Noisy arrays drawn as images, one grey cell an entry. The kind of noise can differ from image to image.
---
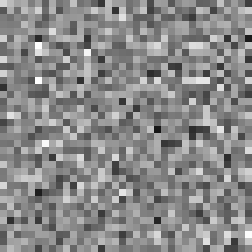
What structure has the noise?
low rank plus noise
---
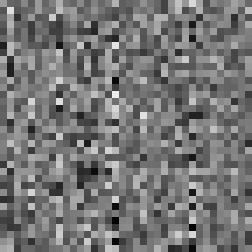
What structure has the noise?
columns of uneven size
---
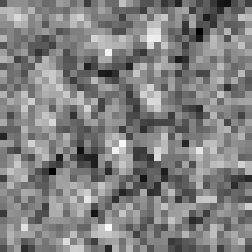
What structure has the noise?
blotchy
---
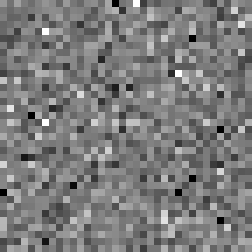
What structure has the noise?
heavy tails
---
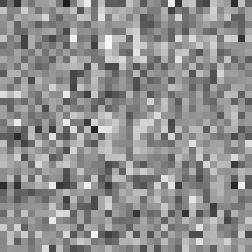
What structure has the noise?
low rank plus noise
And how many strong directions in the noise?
two
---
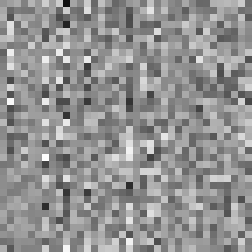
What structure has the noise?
columns of uneven size
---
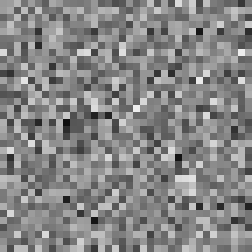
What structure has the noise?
low rank plus noise
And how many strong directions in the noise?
five to eight
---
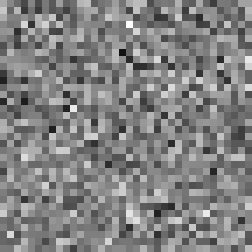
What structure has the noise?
independent entries
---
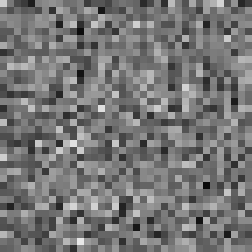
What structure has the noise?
low rank plus noise
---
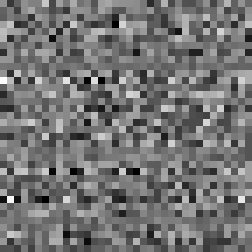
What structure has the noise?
rows of uneven size
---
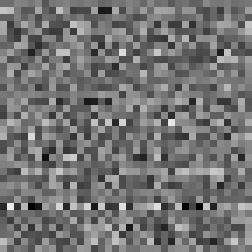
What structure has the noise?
rows of uneven size
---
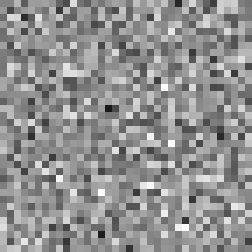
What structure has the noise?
independent entries
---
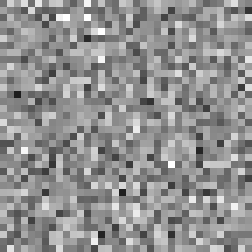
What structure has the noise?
independent entries
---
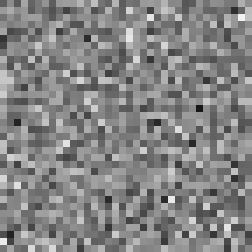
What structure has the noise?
independent entries
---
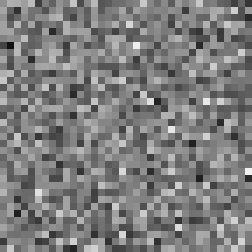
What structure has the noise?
independent entries
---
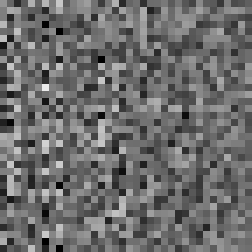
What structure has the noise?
columns of uneven size
